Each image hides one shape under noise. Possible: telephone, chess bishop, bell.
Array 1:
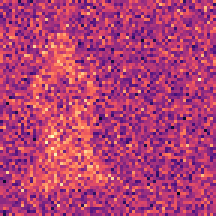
chess bishop
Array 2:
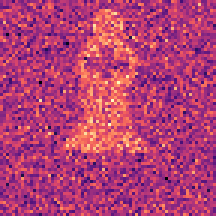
chess bishop
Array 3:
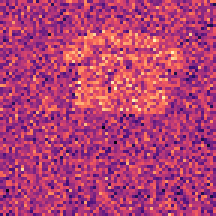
telephone
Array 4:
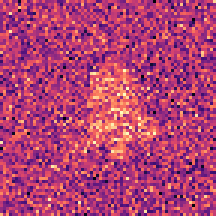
bell
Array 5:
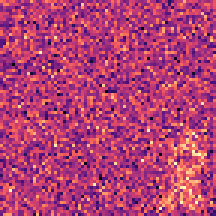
chess bishop
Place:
bottom right
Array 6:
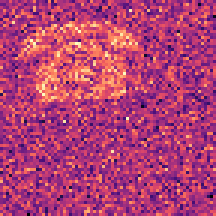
telephone
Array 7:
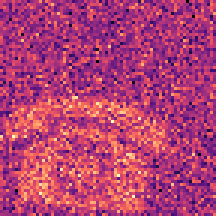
telephone
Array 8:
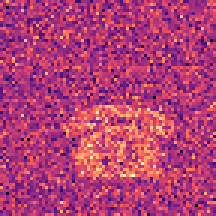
telephone
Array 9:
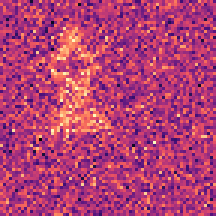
chess bishop
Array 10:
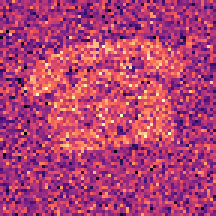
telephone
